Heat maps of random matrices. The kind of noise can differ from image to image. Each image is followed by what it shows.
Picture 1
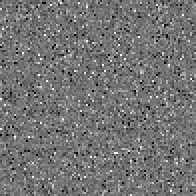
heavy tails
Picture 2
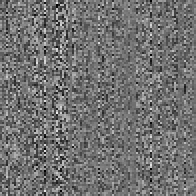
columns of uneven size
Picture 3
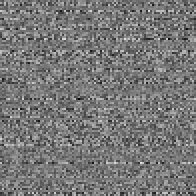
rows of uneven size
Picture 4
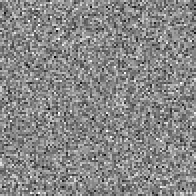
independent entries
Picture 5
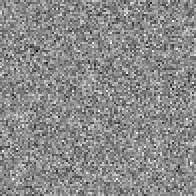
independent entries
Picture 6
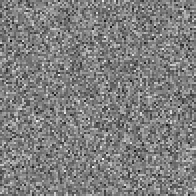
independent entries
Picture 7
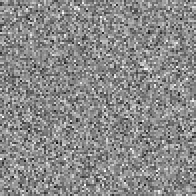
independent entries
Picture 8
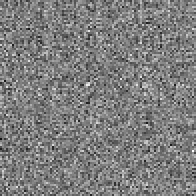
low rank plus noise
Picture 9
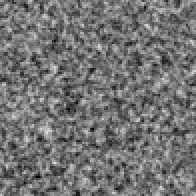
blotchy
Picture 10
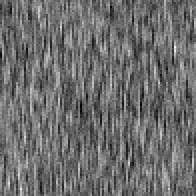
streaked along the columns
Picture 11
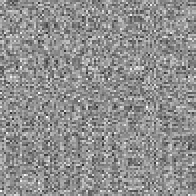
low rank plus noise
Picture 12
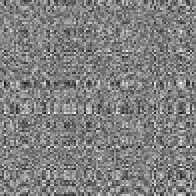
low rank plus noise
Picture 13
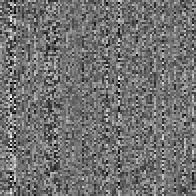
columns of uneven size
